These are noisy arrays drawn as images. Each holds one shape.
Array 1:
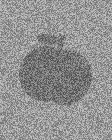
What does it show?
dark apple
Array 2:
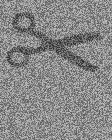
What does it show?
dark pair of scissors
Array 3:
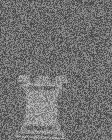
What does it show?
light chess rook
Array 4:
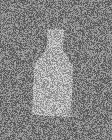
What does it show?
light bottle
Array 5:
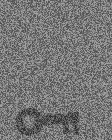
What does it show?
dark key
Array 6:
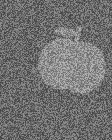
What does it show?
light apple
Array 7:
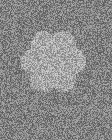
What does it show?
light flower
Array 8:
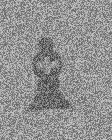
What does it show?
dark chess bishop
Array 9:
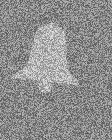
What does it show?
light bell
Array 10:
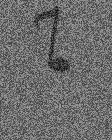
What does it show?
dark musical note
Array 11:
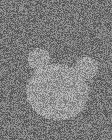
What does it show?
light bear's head
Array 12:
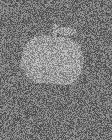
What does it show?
light apple
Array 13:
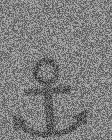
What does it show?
dark anchor
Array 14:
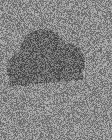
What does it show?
dark cloud
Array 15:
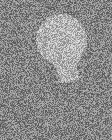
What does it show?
light light bulb
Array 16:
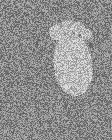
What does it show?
light footprint
